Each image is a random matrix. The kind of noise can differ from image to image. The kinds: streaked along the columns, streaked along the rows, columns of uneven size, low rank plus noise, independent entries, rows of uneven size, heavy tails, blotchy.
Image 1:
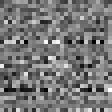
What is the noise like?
rows of uneven size
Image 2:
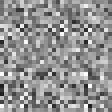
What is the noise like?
low rank plus noise
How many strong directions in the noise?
one
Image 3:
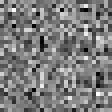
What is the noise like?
low rank plus noise
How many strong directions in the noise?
two
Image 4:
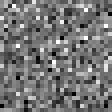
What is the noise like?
heavy tails
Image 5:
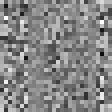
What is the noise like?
columns of uneven size
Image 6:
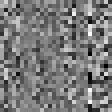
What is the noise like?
columns of uneven size
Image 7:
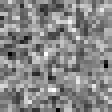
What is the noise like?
blotchy
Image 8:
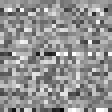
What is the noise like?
rows of uneven size
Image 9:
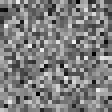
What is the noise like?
independent entries
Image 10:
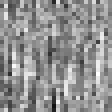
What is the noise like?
streaked along the columns
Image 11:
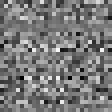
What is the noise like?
rows of uneven size
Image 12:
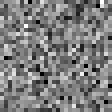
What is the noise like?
independent entries
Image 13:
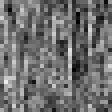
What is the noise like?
streaked along the columns
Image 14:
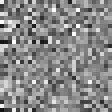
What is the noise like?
low rank plus noise
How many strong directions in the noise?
one
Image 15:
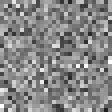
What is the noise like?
low rank plus noise
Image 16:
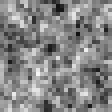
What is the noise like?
blotchy
